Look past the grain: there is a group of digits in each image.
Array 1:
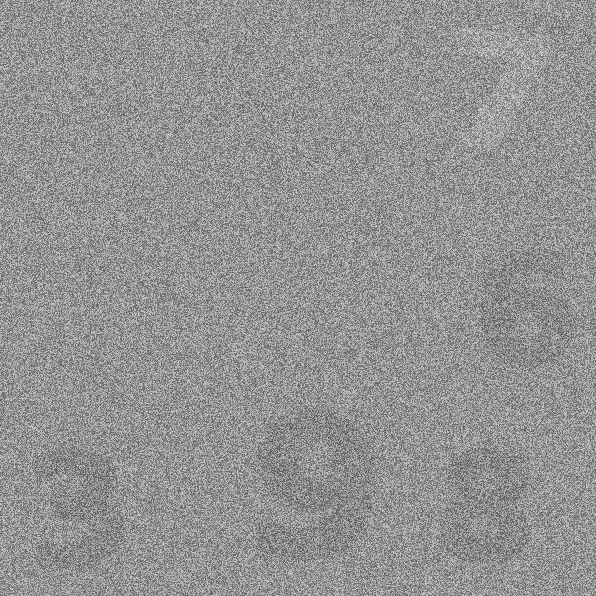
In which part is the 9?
bottom middle
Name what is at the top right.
7
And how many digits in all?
5
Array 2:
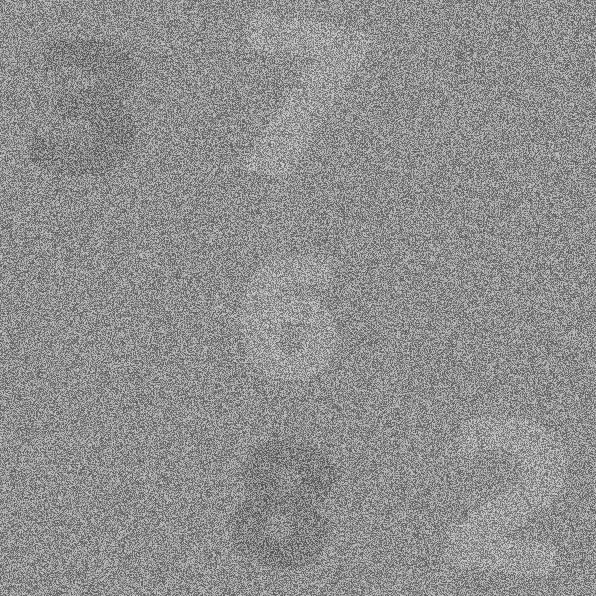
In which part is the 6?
centre
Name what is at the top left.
3
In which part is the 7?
top middle
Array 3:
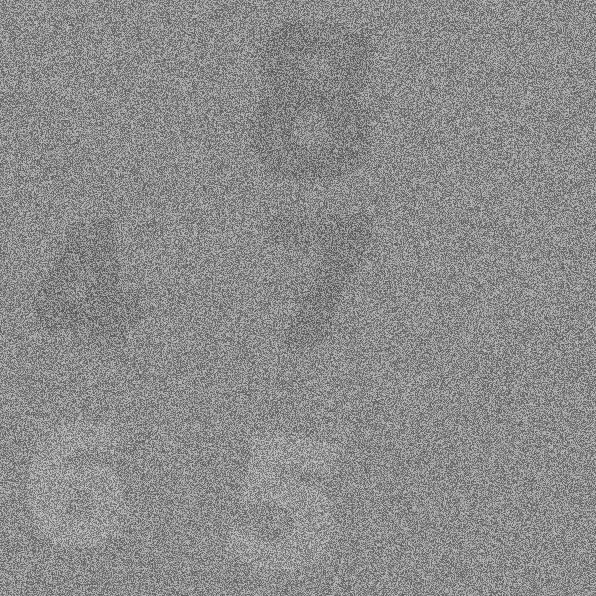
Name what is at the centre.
7
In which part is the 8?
top middle
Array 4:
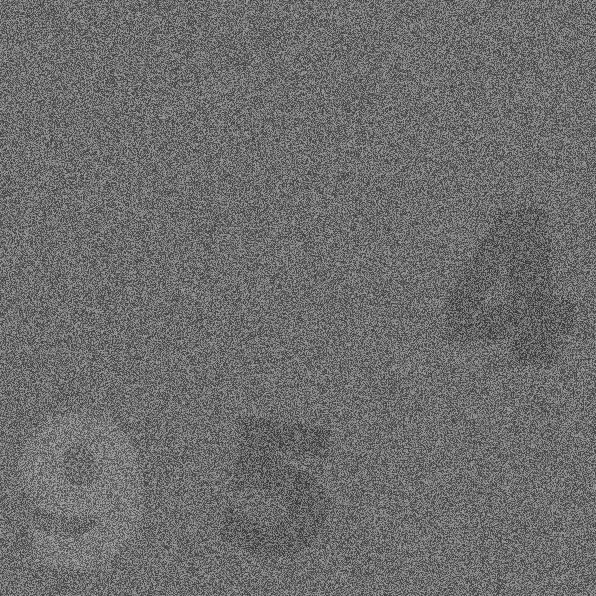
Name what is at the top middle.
nothing
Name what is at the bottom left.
9
